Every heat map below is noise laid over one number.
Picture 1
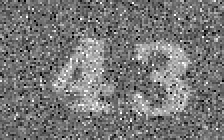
43
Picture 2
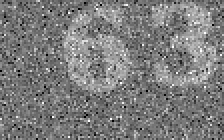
63
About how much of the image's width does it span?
two thirds
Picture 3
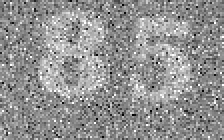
85
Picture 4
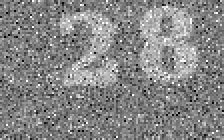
28
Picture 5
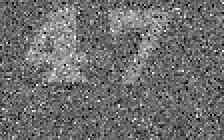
47
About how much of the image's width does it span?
two thirds
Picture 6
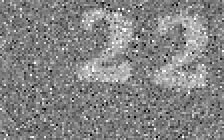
22
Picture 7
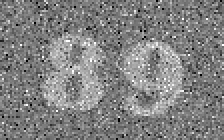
89
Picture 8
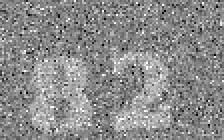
82
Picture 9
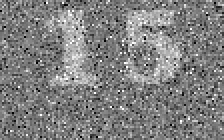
15
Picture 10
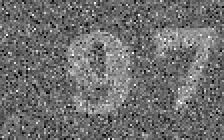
97
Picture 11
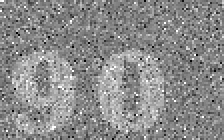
90
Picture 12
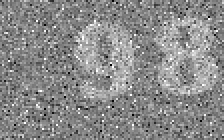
98
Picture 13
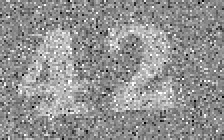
42
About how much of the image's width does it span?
two thirds
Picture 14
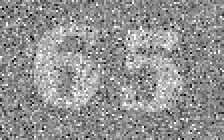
65
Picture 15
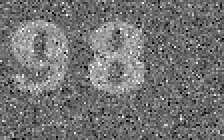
98
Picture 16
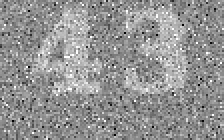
43
